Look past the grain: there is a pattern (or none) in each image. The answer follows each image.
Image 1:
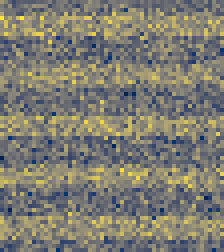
horizontal stripes
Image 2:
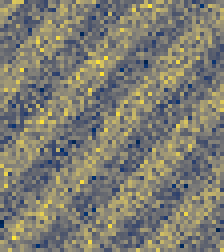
diagonal stripes
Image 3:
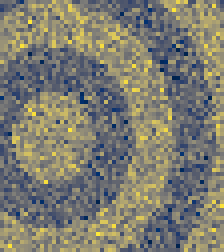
rings round one point
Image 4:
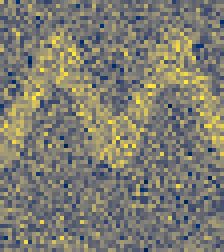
a wavy band
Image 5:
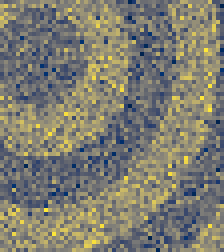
rings round one point
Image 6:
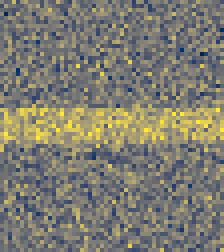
one horizontal stripe
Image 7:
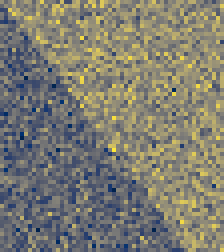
a sharp edge
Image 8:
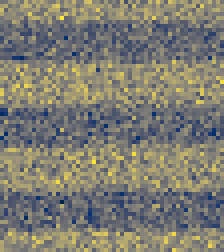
horizontal stripes
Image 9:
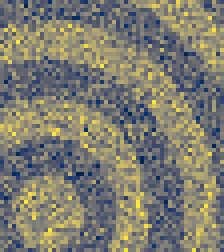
rings round one point
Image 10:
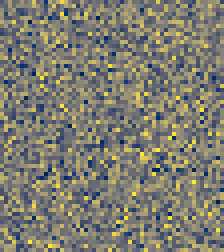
only noise
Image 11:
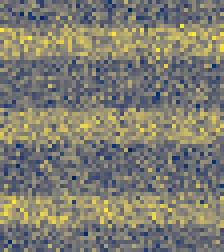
horizontal stripes
